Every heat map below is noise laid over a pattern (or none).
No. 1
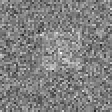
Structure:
one block
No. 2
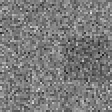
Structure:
one block
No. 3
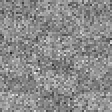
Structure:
a checkerboard
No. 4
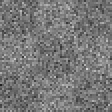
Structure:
a checkerboard
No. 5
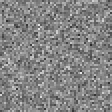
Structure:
only noise
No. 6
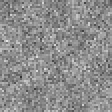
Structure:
a checkerboard
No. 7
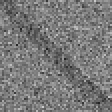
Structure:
a diagonal band
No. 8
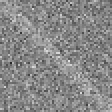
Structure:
a diagonal band
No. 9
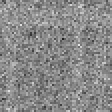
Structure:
bands of rows crossing bands of columns
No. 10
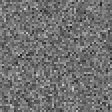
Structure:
only noise
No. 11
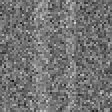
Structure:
bands of columns
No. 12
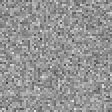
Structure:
only noise
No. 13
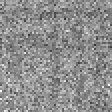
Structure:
bands of rows crossing bands of columns
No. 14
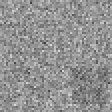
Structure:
one block
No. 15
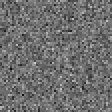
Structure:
only noise
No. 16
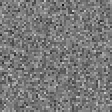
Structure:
only noise
